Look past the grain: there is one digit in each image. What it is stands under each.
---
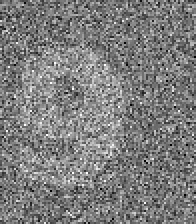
9
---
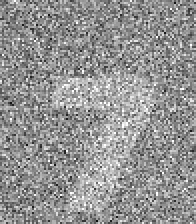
7
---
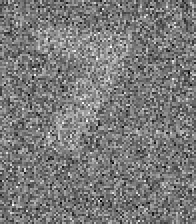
7
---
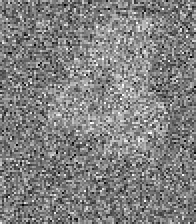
4
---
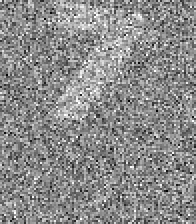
7
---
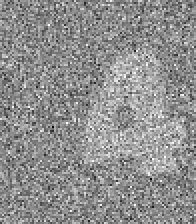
4
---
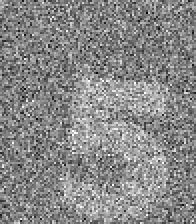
5
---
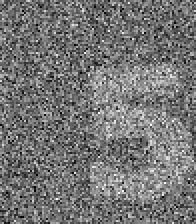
5
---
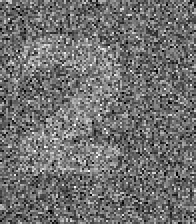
2
